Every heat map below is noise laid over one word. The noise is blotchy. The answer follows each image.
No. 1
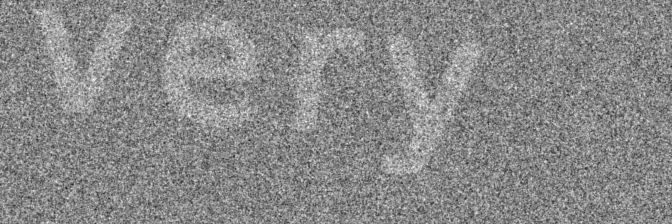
very
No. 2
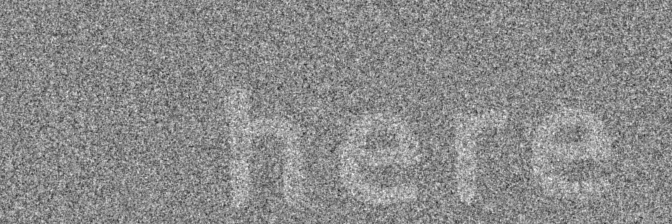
here
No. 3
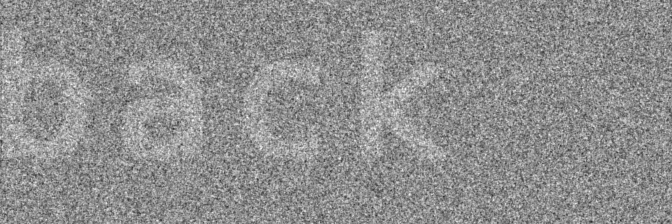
back
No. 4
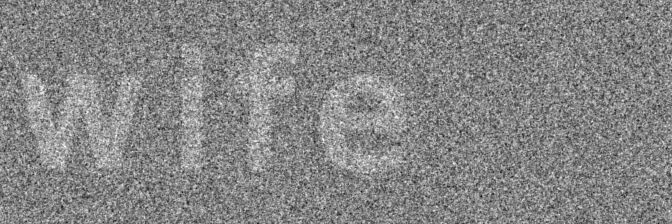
wife
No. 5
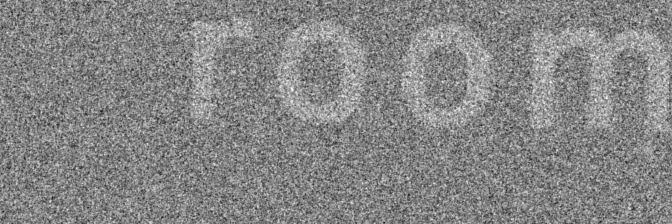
room
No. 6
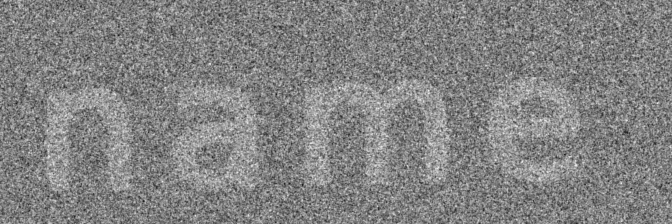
name
